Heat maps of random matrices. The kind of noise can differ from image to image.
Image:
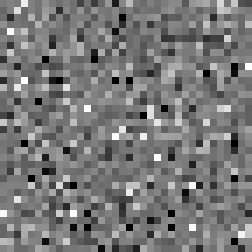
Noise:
heavy tails
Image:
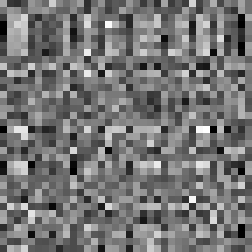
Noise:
low rank plus noise
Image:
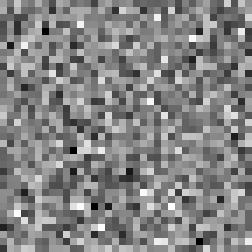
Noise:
independent entries
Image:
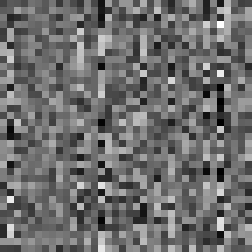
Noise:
columns of uneven size
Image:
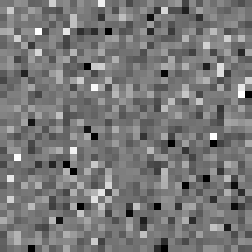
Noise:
heavy tails
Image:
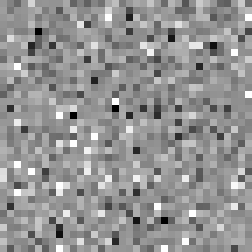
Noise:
heavy tails
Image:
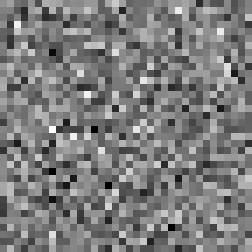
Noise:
independent entries
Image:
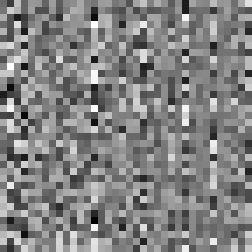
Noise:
columns of uneven size
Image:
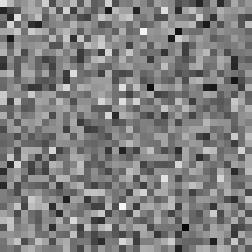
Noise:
low rank plus noise
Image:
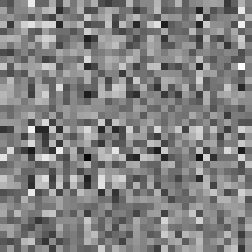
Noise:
low rank plus noise
